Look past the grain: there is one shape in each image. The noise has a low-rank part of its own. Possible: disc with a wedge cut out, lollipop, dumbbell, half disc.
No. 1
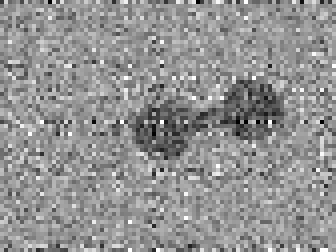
dumbbell
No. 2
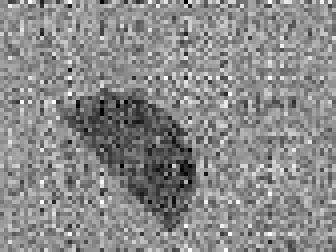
half disc
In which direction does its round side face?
up and right
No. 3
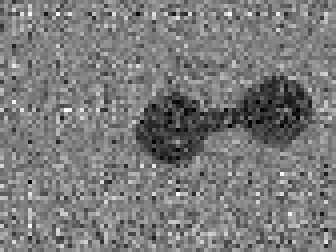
dumbbell
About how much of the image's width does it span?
half
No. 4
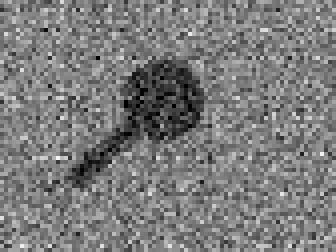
lollipop
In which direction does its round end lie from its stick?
up and right
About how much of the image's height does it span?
half
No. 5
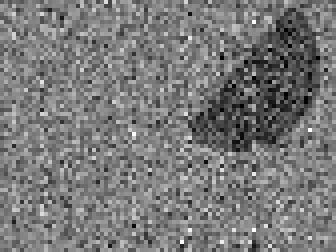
half disc
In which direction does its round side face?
down and right
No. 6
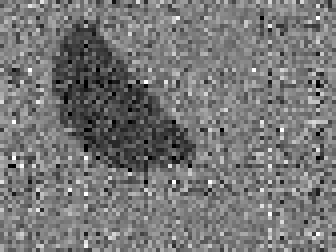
half disc
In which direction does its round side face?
down and left
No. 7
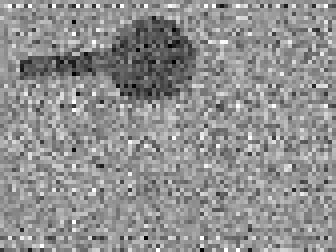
lollipop
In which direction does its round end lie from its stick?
right
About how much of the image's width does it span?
half
